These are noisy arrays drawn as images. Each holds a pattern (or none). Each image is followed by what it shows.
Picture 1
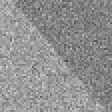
a sharp edge
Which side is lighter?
bottom left
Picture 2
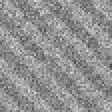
diagonal stripes
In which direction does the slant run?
top left to bottom right
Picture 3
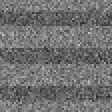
horizontal stripes
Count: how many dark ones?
3
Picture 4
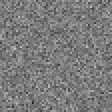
only noise
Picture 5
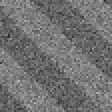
diagonal stripes
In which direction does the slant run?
top left to bottom right
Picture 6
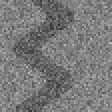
a wavy band
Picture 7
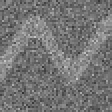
a wavy band
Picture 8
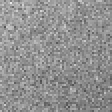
a smooth slope
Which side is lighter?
top left
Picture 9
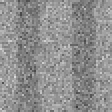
vertical stripes
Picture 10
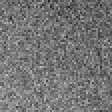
a smooth slope
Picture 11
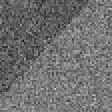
a sharp edge
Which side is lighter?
bottom right
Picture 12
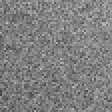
a smooth slope
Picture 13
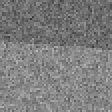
a sharp edge
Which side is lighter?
bottom
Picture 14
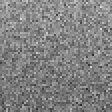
a smooth slope
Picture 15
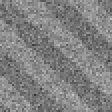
diagonal stripes
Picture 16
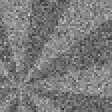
spokes from one point
